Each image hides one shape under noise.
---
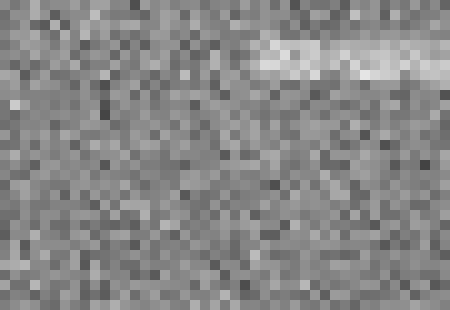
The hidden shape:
bar
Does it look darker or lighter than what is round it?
lighter
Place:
top right
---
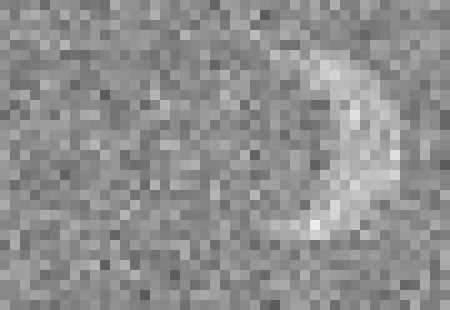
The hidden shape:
crescent
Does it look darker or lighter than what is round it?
lighter
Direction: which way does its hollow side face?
left
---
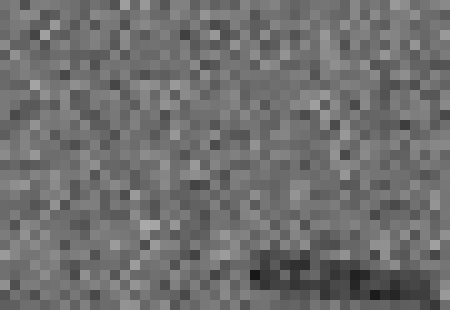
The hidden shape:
bar
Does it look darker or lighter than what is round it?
darker
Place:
bottom right
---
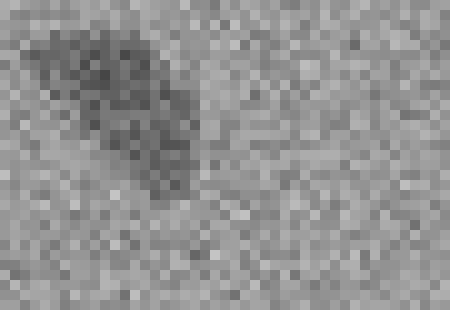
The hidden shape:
half disc
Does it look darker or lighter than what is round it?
darker
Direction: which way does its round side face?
up and right
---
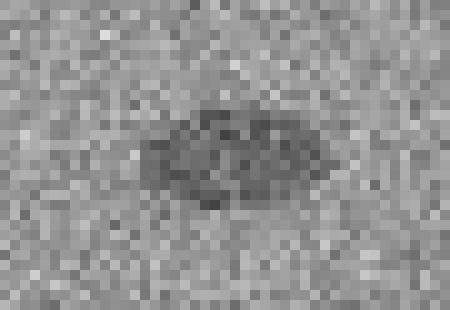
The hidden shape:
ellipse
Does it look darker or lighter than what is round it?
darker
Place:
centre
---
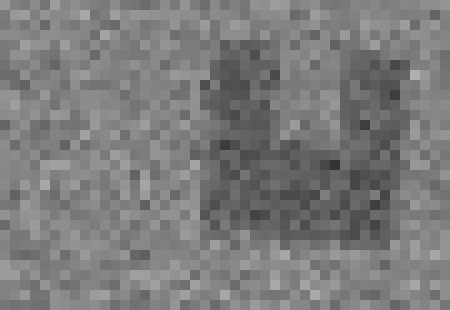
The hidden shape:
square with a notch
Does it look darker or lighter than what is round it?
darker
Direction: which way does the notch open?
up
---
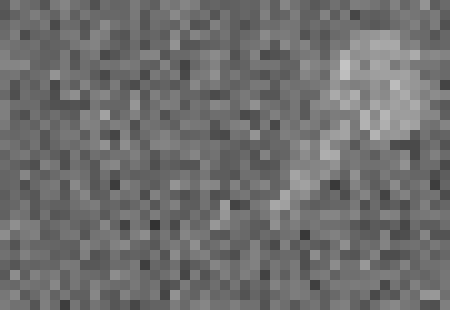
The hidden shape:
lollipop
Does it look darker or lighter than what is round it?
lighter
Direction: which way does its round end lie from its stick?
up and right
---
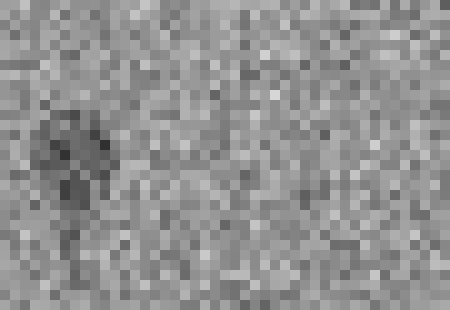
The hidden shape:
lollipop
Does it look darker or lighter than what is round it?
darker
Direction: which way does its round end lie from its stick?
up
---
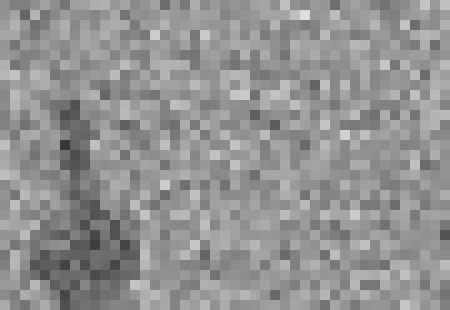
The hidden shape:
lollipop
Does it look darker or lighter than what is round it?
darker
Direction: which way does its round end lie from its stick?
down
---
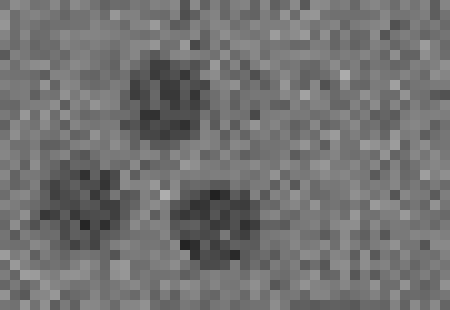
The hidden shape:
three dots
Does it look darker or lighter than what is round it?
darker
